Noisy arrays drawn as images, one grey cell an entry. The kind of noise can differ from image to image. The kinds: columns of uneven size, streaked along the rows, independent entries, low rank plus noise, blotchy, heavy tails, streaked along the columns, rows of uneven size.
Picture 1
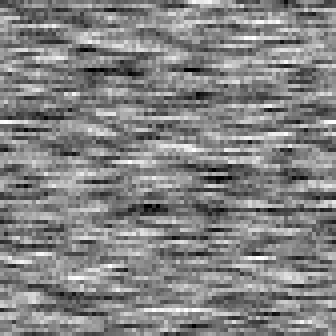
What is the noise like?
streaked along the rows
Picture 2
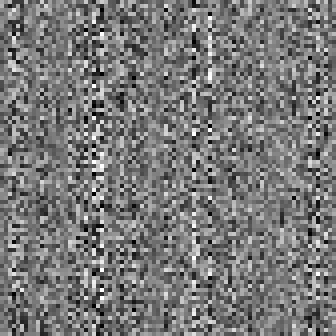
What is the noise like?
columns of uneven size
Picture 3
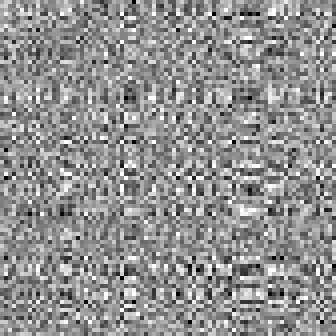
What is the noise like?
low rank plus noise
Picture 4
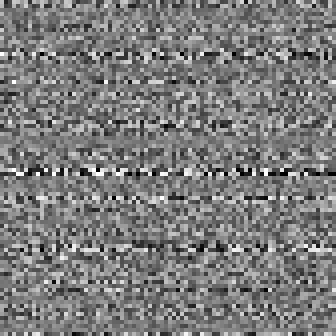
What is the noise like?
rows of uneven size
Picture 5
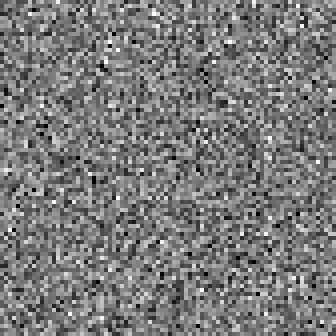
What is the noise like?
independent entries
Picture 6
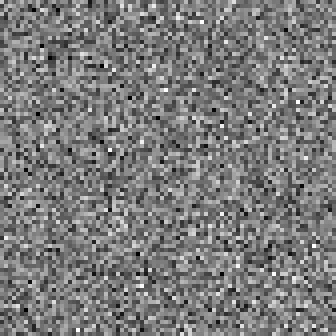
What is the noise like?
independent entries
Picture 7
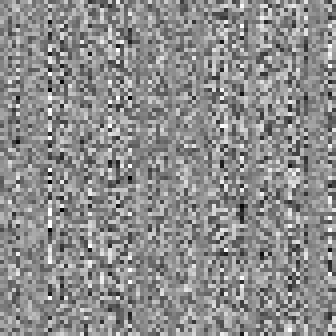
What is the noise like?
columns of uneven size
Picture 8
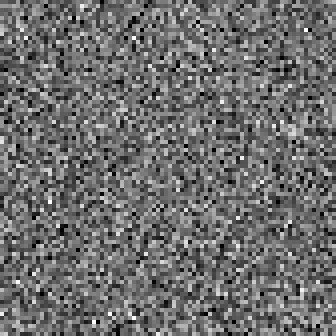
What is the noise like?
independent entries
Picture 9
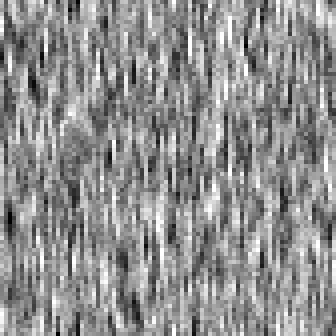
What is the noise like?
streaked along the columns
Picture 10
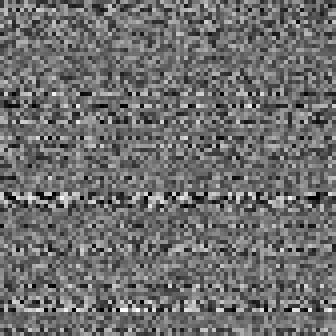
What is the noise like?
rows of uneven size
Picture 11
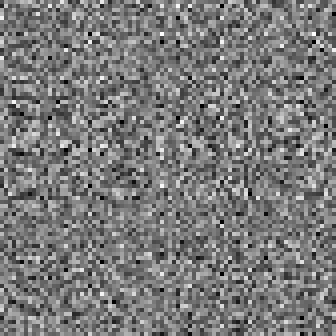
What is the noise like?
low rank plus noise
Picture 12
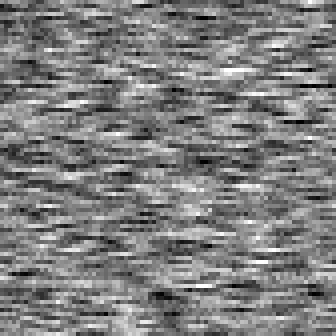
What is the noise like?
streaked along the rows
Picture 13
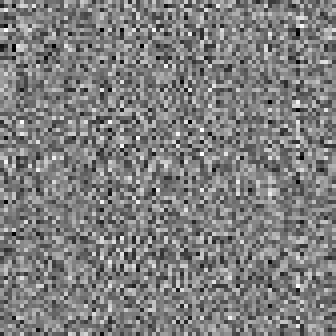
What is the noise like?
low rank plus noise
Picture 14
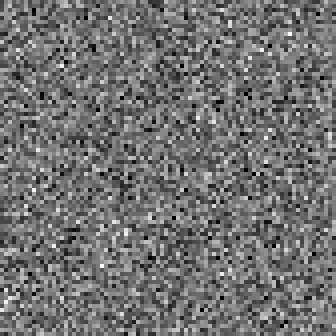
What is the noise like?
independent entries
